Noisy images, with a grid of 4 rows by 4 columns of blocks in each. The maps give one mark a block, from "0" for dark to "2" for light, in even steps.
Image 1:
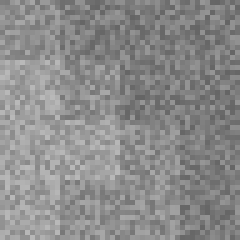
1000
2100
2210
2110
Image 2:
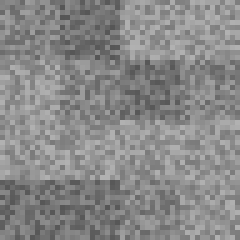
1022
2101
2222
0012
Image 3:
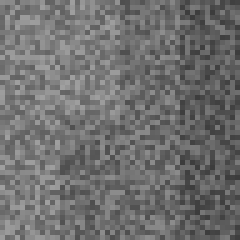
2210
2210
2110
2110
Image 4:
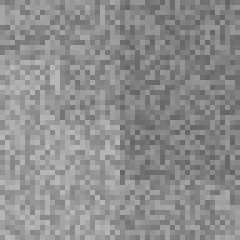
1100
2100
2200
2211
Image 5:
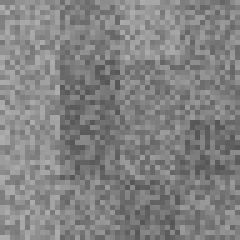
2121
2011
2010
2101
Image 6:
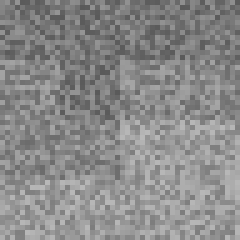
0000
1011
1122
2222
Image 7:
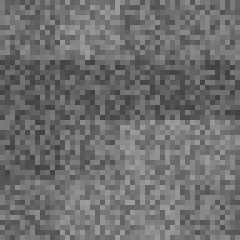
1211
0000
0122
1221
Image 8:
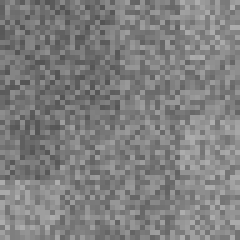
0012
0011
0112
2112
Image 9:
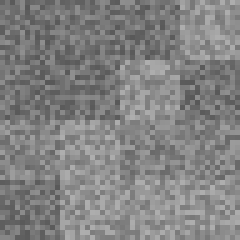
0002
0020
1211
0222
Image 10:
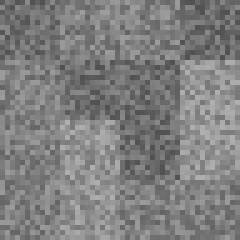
0110
1002
1202
1211
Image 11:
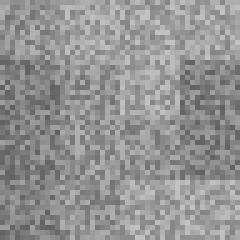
1222
0120
0110
0122
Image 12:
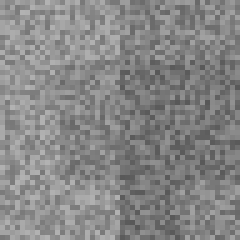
2211
2100
2100
2201
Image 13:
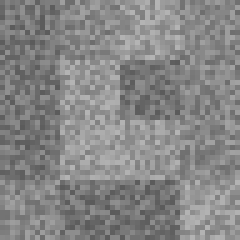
0121
0201
0221
1002
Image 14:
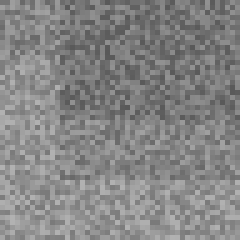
1000
2000
2111
2222
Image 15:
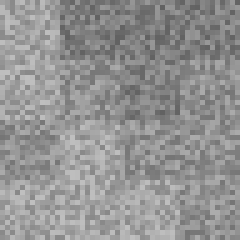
2000
2101
1211
2221
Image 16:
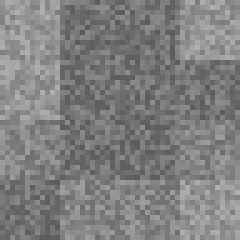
2002
2000
1001
0112
